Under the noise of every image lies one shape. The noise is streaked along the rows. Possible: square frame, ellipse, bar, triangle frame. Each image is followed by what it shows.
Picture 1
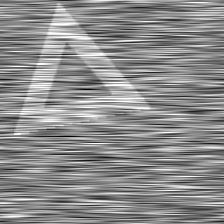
triangle frame
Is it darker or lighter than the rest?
lighter
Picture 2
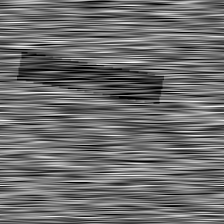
bar
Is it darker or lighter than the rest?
darker
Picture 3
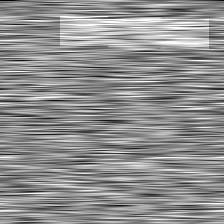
bar
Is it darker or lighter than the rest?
lighter
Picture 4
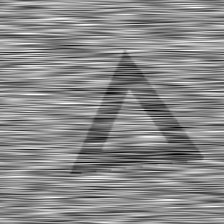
triangle frame
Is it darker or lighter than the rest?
darker
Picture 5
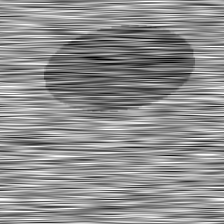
ellipse
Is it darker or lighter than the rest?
darker
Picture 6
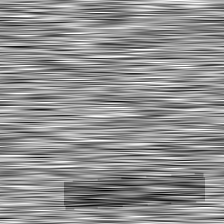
bar
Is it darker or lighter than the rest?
darker
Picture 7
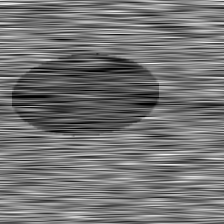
ellipse
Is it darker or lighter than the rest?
darker
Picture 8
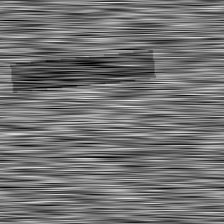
bar
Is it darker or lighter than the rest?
darker
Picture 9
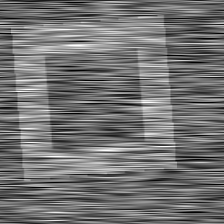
square frame
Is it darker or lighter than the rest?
lighter
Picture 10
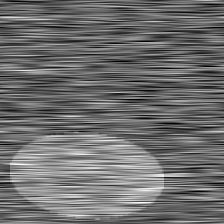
ellipse
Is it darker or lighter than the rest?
lighter
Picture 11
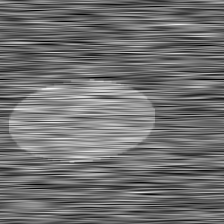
ellipse
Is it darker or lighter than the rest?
lighter
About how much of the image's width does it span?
two thirds
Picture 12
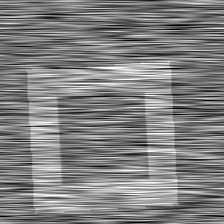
square frame
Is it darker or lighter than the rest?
lighter
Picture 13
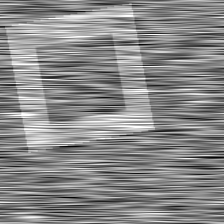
square frame
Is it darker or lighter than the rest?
lighter
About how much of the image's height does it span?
two thirds
